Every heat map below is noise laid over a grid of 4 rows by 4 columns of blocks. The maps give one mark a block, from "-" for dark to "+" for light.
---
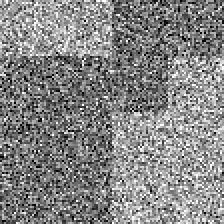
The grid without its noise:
+ + - -
- - - +
- - + +
- - + +
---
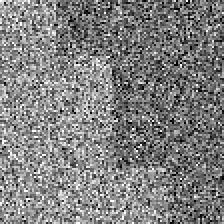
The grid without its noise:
+ - - -
+ + - -
+ + - -
+ + + -
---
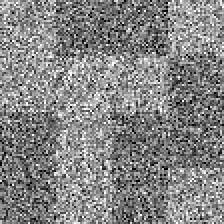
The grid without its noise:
+ - - +
+ + + -
- + - -
- + - +
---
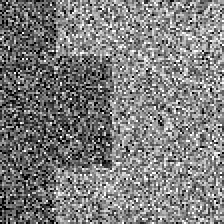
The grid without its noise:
- + + +
- - + +
- - + +
- + + +
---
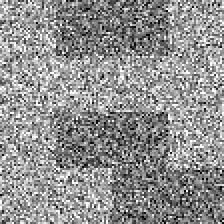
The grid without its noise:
+ - - +
+ + + +
+ - - +
+ + - -
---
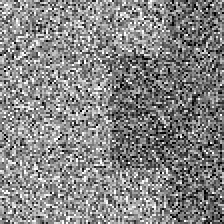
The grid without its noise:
+ + + -
+ + - -
+ + - -
+ + + -
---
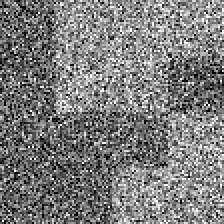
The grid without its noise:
- + + +
- + + -
- - - +
- - + +
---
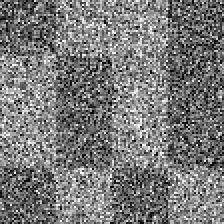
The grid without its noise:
- + + -
+ - + -
+ - + -
- + - +
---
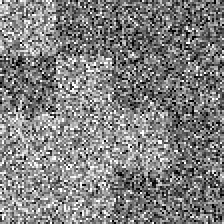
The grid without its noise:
+ - - -
- + - -
+ + + -
+ + - -
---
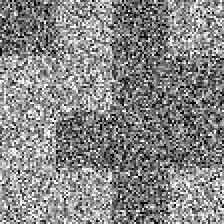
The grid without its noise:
- + - +
+ + - -
+ - - -
+ + - +
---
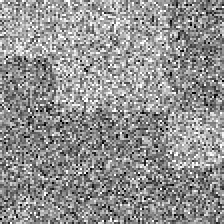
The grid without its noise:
+ + + -
- + + -
- - - +
- - - -
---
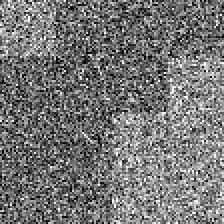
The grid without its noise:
+ - - -
- - - +
- - + +
- - + +
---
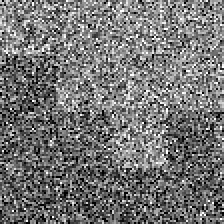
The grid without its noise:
+ + + +
- + + +
- - + -
- - - -
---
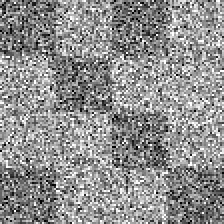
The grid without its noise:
- + - +
+ - + +
+ + - +
- + + -
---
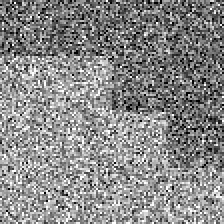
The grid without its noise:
- - - -
+ + - -
+ + + -
+ + + +
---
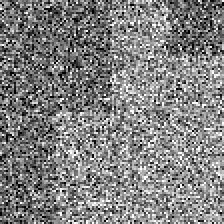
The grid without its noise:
- - + -
- - + +
- + + +
- + + +
